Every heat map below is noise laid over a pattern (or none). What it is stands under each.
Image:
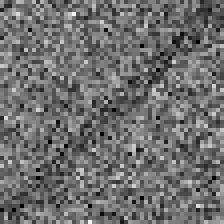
a diagonal band
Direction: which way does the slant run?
bottom left to top right
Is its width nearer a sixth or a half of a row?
a sixth
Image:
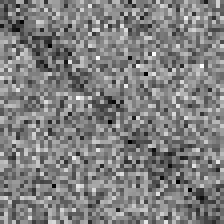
blocks along the diagonal
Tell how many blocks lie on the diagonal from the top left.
7
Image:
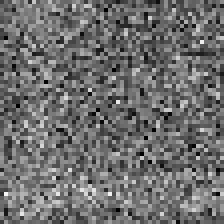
bands of rows crossing bands of columns
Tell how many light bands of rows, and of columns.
1 and 1
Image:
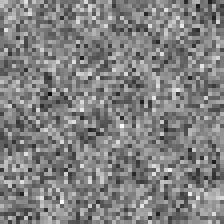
a checkerboard
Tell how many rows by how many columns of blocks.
6 by 6
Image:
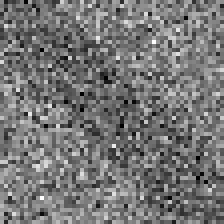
a diagonal band
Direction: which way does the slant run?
top left to bottom right
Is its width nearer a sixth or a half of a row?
a half
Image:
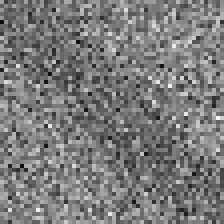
a diagonal band
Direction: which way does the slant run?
top left to bottom right
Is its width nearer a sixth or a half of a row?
a half
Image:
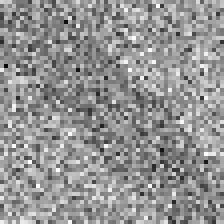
a diagonal band
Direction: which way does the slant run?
top left to bottom right
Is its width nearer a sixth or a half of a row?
a half
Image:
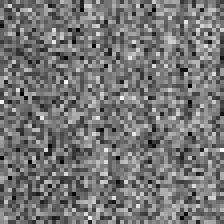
bands of columns
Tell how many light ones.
4
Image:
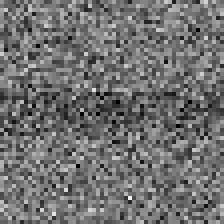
one band of rows
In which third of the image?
middle
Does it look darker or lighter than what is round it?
darker
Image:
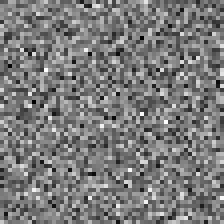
only noise
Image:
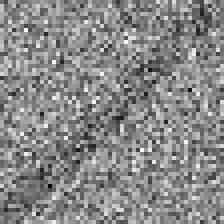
a diagonal band
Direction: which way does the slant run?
bottom left to top right
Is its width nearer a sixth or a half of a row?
a sixth
